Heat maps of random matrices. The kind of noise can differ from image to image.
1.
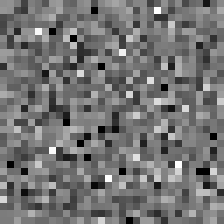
heavy tails
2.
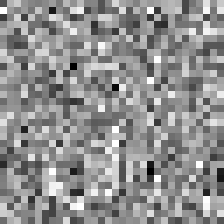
low rank plus noise
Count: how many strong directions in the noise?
one
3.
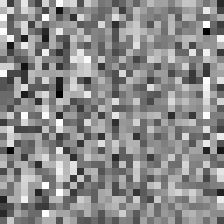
columns of uneven size
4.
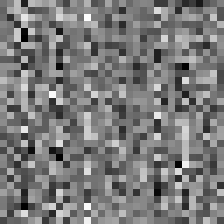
columns of uneven size
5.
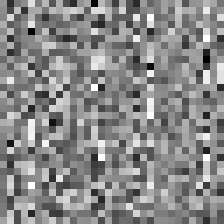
columns of uneven size
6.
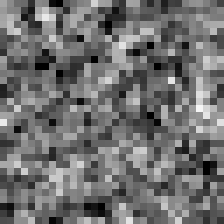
blotchy
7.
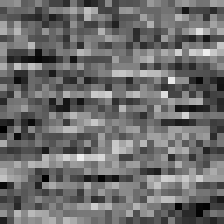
streaked along the rows
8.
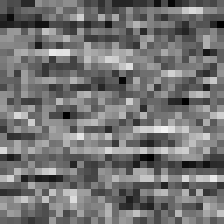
streaked along the rows
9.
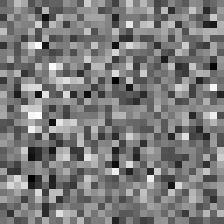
low rank plus noise
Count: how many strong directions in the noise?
five to eight
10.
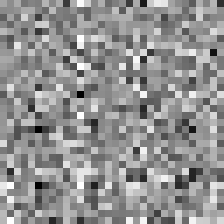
low rank plus noise
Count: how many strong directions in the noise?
two
